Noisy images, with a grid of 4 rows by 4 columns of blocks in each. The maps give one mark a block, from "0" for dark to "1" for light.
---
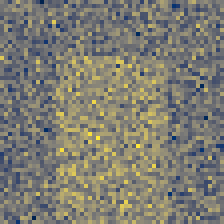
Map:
0000
0110
0110
0110
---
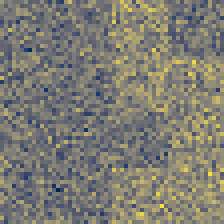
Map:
0010
0011
0001
0011
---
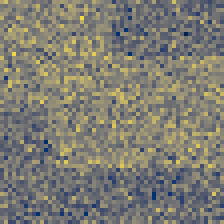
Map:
1100
1111
0111
0000
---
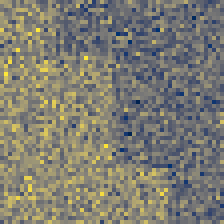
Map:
1000
1100
1100
1110
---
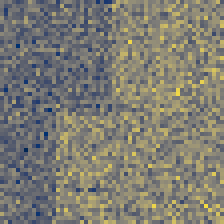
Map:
0011
0011
0111
0111
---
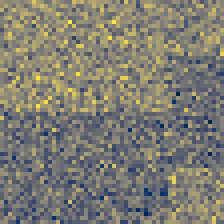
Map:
1111
1110
0000
0001
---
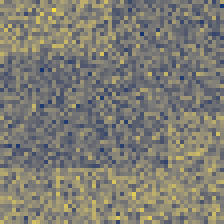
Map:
1100
0000
0001
1111
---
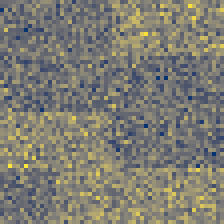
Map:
0011
0000
1100
0111
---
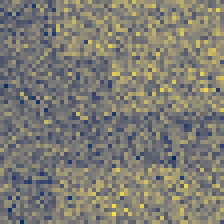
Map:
0111
0011
0000
0111
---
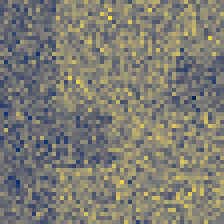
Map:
0111
0110
0011
0111
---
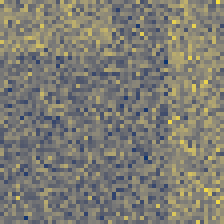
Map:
1101
0001
0001
0001
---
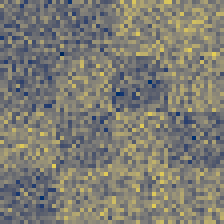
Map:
0011
0101
1010
0111
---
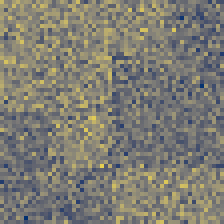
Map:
1110
1100
0100
0011
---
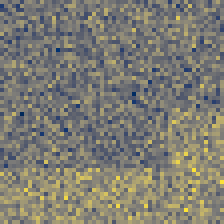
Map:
0000
0000
0001
1111
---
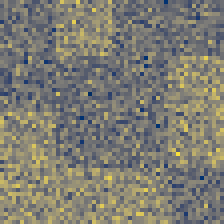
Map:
0100
0001
1001
1110
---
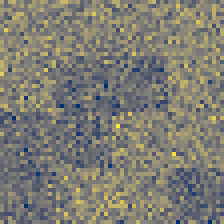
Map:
1111
1001
0011
0110
